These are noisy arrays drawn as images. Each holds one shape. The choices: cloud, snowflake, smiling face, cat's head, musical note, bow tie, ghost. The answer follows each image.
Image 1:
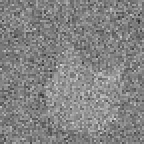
cat's head
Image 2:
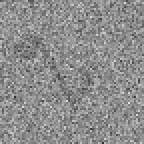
musical note
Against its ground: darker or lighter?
darker
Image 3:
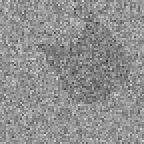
cat's head
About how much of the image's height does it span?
two thirds
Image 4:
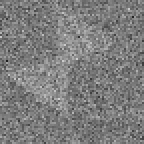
bow tie
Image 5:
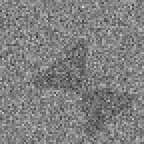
bow tie
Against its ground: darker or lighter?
darker
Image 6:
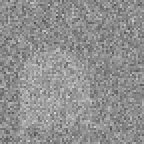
ghost
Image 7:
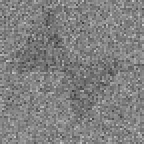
bow tie
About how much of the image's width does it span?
nearly all
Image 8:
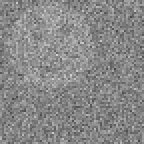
smiling face
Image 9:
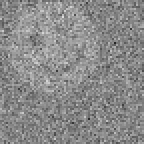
smiling face
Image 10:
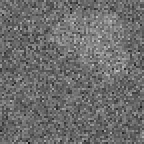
cloud
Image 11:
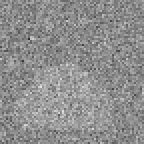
cloud
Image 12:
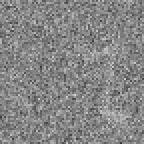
musical note
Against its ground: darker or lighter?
lighter
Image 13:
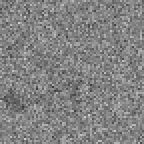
musical note
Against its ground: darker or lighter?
darker
